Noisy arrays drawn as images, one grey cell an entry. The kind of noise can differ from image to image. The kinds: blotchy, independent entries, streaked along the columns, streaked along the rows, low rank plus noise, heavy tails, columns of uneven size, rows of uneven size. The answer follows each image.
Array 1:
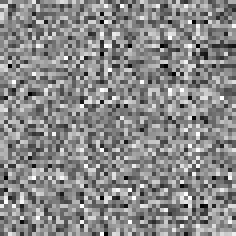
low rank plus noise
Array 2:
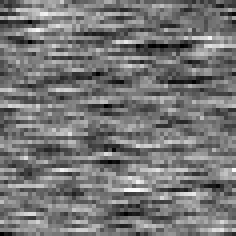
streaked along the rows
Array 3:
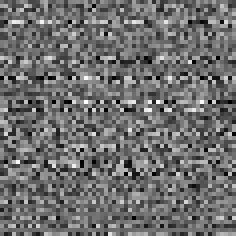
rows of uneven size
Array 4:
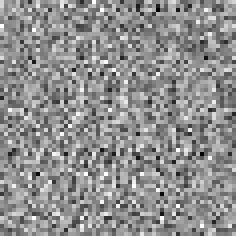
low rank plus noise
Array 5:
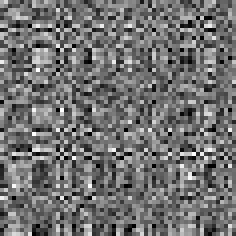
low rank plus noise
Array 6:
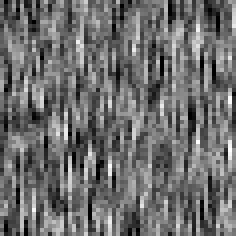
streaked along the columns
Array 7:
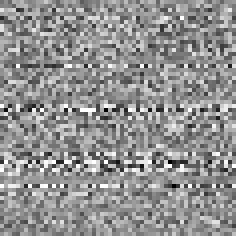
rows of uneven size
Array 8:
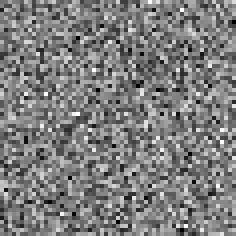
independent entries
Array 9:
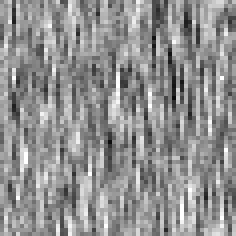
streaked along the columns
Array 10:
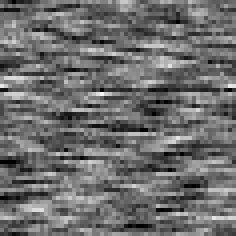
streaked along the rows
